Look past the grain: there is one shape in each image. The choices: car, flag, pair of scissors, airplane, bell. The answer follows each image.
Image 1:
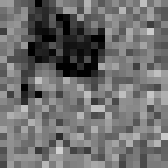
dark flag
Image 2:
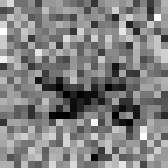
dark pair of scissors
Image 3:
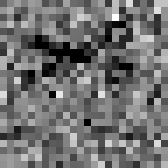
dark pair of scissors
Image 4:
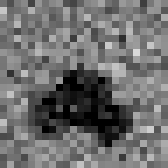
dark car
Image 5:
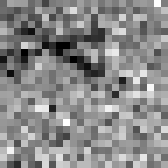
dark pair of scissors
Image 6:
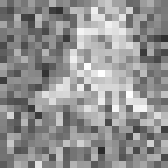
light bell
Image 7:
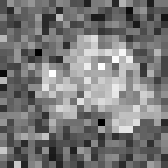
light car
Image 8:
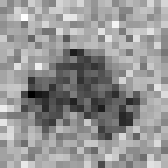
dark car
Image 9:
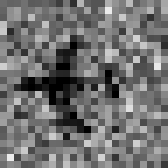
dark airplane
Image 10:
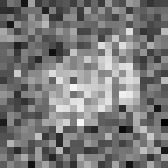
light flag
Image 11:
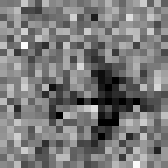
dark airplane
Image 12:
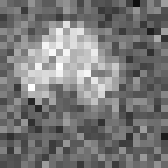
light car
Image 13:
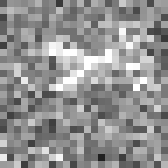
light pair of scissors
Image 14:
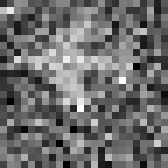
light airplane
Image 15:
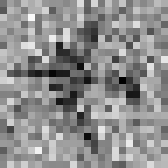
dark airplane
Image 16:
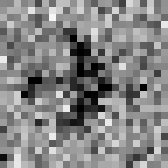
dark airplane
